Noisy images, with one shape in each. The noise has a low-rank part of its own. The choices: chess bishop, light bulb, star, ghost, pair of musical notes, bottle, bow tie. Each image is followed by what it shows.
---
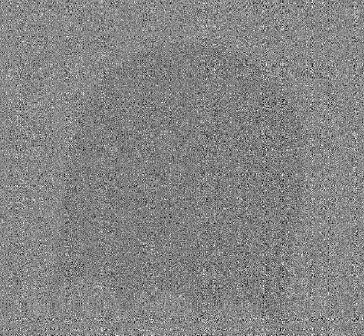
ghost
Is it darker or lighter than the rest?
darker
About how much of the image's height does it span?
nearly all
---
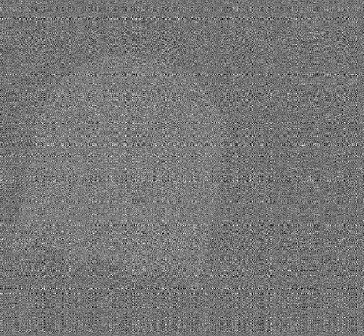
ghost
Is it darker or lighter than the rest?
lighter
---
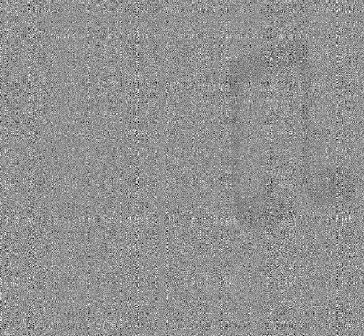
pair of musical notes
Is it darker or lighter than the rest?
darker
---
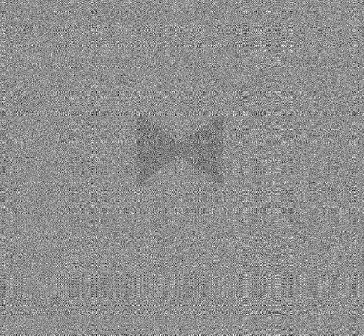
bow tie
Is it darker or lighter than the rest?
darker
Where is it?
centre
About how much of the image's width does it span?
a quarter
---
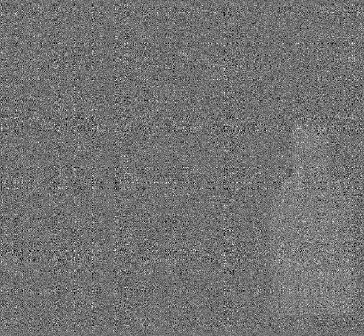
bottle
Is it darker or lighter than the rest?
lighter
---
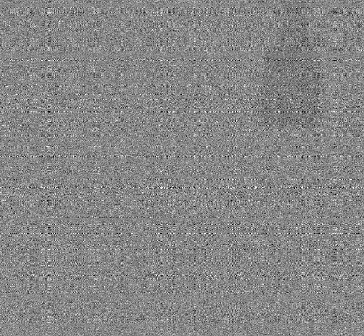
bottle
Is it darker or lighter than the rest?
darker
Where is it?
top right
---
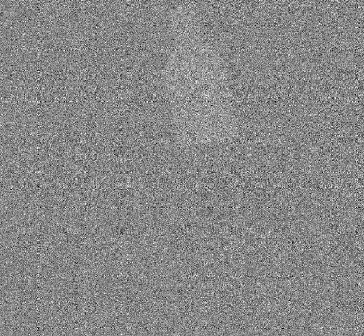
bottle
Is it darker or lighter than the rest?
lighter
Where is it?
top middle
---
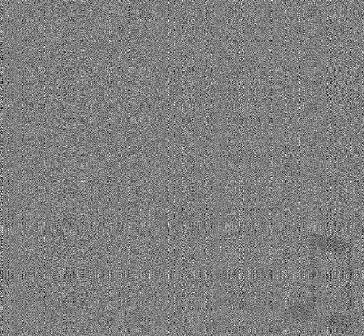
pair of musical notes
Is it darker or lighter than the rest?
darker
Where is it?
bottom right
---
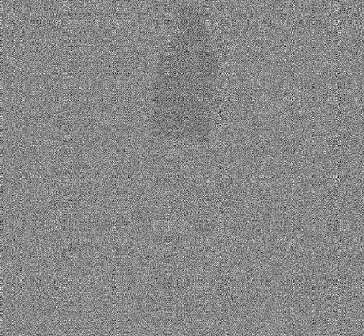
bottle
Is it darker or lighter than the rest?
darker
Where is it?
top middle
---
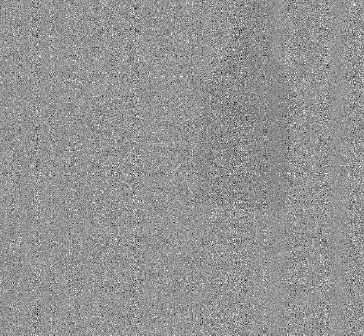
bottle
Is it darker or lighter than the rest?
darker
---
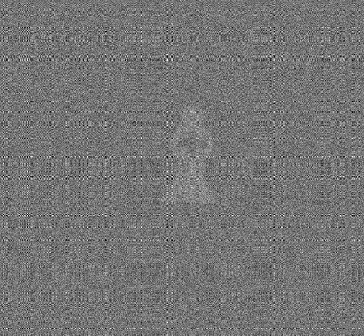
chess bishop
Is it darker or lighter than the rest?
lighter
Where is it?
centre
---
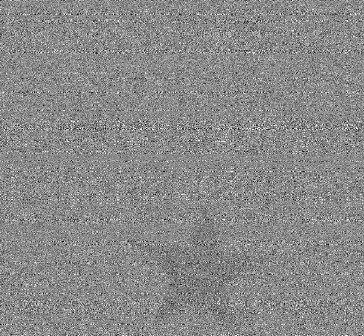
star
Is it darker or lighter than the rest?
darker
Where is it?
bottom middle
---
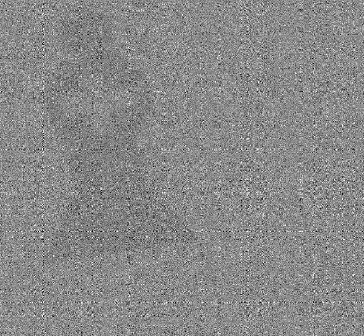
chess bishop
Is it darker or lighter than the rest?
darker
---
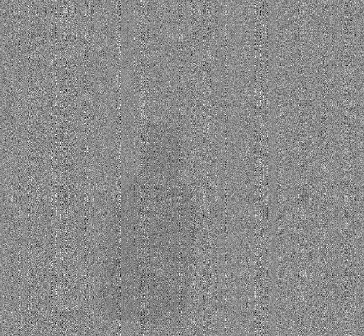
bottle
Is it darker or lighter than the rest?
darker
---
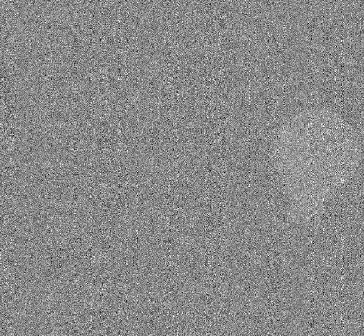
light bulb
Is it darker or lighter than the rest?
lighter
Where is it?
middle right
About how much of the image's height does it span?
a third
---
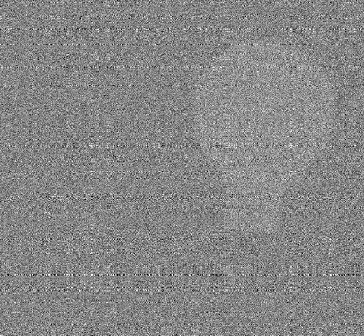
light bulb
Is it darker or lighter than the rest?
lighter
